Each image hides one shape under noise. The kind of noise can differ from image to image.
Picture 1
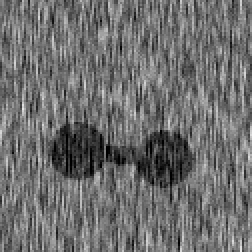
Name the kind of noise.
streaked along the columns
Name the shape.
dumbbell
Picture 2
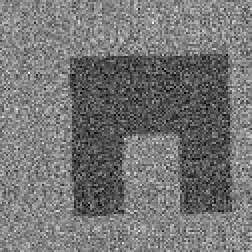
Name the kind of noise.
low rank plus noise
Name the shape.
square with a notch
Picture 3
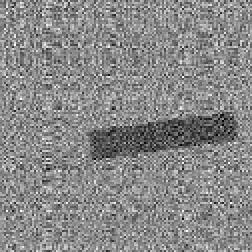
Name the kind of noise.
low rank plus noise
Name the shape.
bar
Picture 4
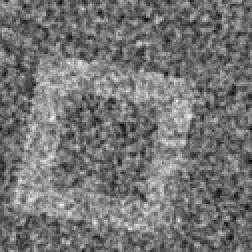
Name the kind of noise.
blotchy
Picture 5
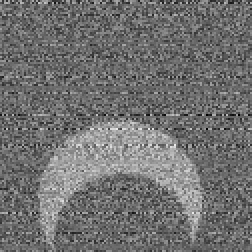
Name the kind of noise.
rows of uneven size
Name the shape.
crescent
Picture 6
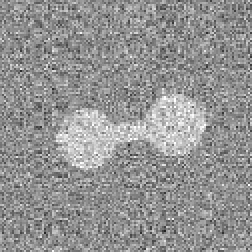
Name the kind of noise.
low rank plus noise
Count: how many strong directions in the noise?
three or four
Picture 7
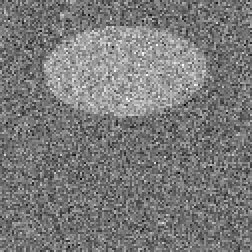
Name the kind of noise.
independent entries
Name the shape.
ellipse
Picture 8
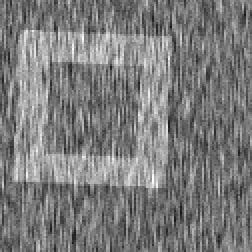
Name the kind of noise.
streaked along the columns
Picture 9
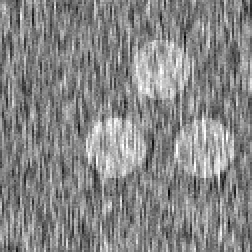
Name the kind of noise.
streaked along the columns
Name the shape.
three dots
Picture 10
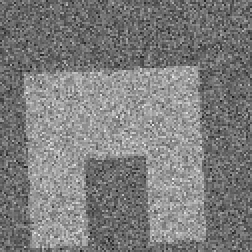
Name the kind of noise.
independent entries
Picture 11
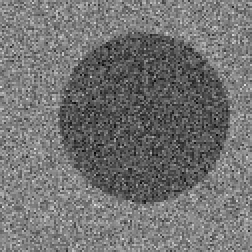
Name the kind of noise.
independent entries
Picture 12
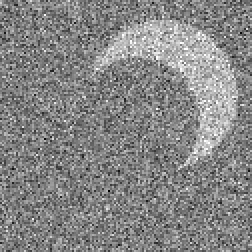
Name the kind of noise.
independent entries
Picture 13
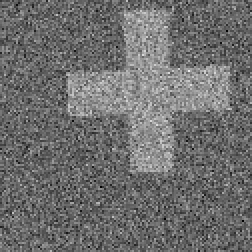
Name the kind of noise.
independent entries
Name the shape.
cross
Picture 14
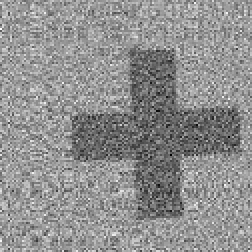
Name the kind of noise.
low rank plus noise
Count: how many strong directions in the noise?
three or four
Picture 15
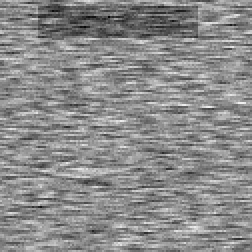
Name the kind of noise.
streaked along the rows
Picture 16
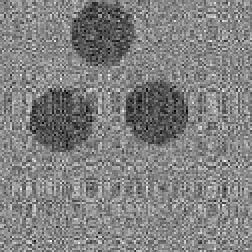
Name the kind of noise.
low rank plus noise
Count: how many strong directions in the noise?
one
